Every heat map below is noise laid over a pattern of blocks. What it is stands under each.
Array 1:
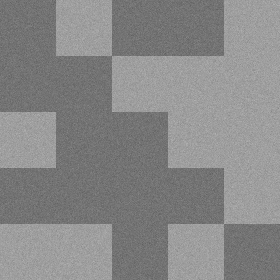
no symmetry
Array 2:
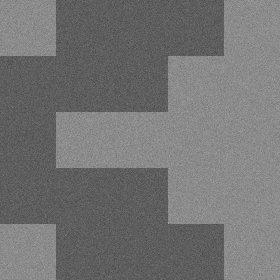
top and bottom mirror each other
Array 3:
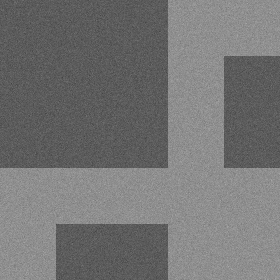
mirrored about the diagonal from the top left
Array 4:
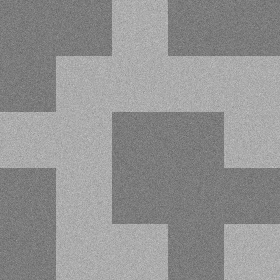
mirrored about the diagonal from the top left
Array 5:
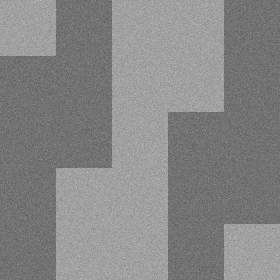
the same after a half turn
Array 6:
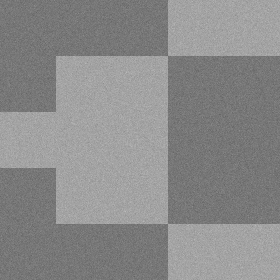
top and bottom mirror each other
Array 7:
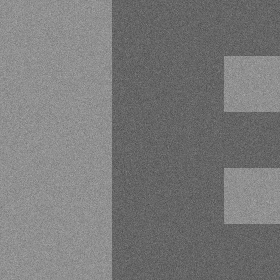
top and bottom mirror each other
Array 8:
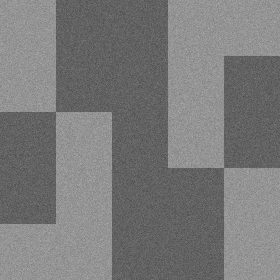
the same after a half turn
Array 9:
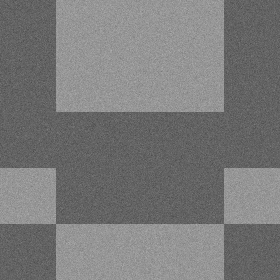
left and right mirror each other
